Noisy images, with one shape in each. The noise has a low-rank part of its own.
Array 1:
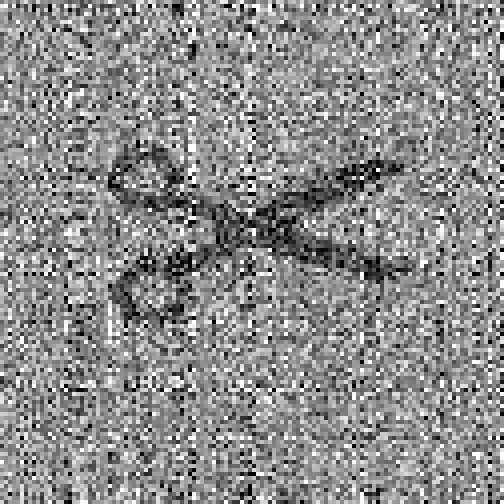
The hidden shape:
pair of scissors
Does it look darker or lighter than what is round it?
darker
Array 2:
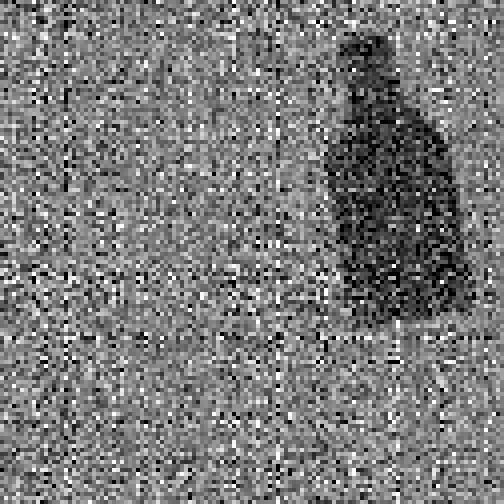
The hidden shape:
bottle
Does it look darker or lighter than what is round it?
darker
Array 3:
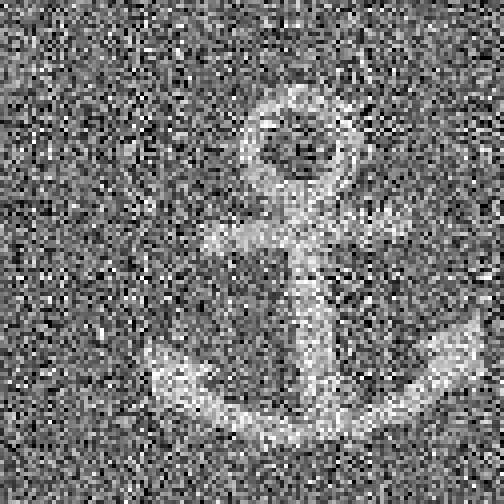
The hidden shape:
anchor
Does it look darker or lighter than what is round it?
lighter
